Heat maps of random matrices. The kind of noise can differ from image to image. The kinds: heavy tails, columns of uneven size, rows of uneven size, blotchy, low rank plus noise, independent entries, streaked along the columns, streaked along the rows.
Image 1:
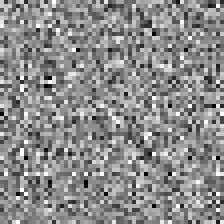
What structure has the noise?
low rank plus noise
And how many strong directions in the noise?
five to eight
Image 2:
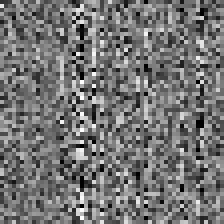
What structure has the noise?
columns of uneven size
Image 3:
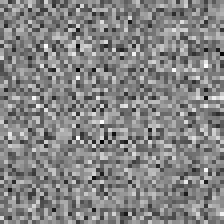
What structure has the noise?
low rank plus noise
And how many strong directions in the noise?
three or four
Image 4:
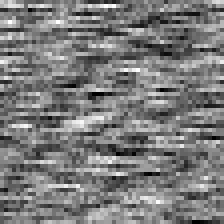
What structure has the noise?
streaked along the rows
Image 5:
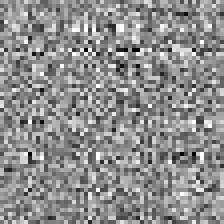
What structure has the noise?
low rank plus noise
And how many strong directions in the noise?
two
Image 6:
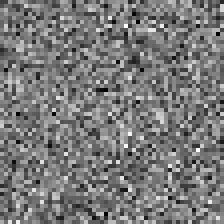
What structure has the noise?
independent entries
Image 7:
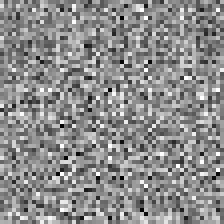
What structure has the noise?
low rank plus noise
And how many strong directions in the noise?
three or four
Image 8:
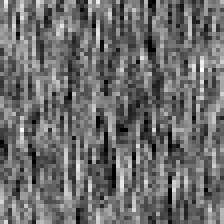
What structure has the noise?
streaked along the columns
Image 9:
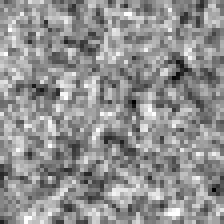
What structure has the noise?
blotchy
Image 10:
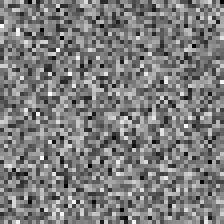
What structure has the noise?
independent entries
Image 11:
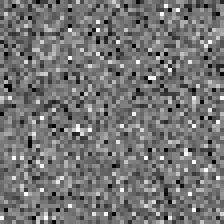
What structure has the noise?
heavy tails
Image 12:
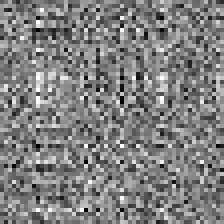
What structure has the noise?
low rank plus noise
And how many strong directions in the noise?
one
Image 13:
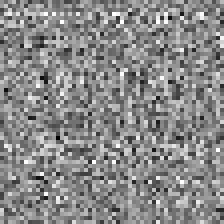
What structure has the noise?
low rank plus noise
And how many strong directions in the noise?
five to eight
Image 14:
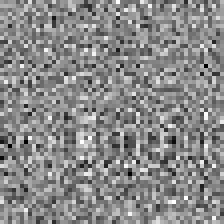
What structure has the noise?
low rank plus noise
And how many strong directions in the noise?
two
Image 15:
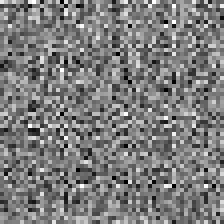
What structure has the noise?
low rank plus noise
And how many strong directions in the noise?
two
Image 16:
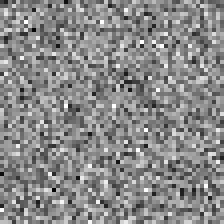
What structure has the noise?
independent entries
